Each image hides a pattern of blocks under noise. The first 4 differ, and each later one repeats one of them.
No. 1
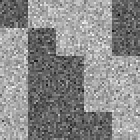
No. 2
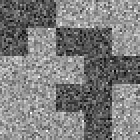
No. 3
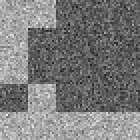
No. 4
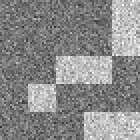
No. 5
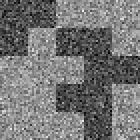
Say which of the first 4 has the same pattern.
2
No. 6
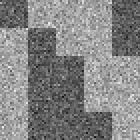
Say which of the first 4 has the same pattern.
1
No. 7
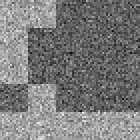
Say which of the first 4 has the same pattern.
3
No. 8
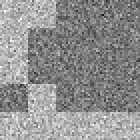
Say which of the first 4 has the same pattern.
3
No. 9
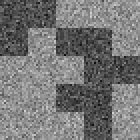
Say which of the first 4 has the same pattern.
2
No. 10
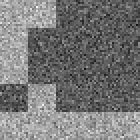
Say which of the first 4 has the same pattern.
3
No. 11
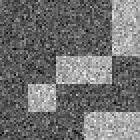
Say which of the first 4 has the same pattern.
4
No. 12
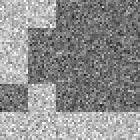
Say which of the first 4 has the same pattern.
3
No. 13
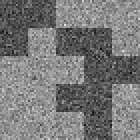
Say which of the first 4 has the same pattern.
2
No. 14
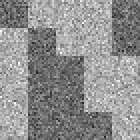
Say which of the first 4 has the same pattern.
1
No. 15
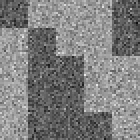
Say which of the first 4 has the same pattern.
1
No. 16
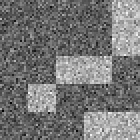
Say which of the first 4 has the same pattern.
4
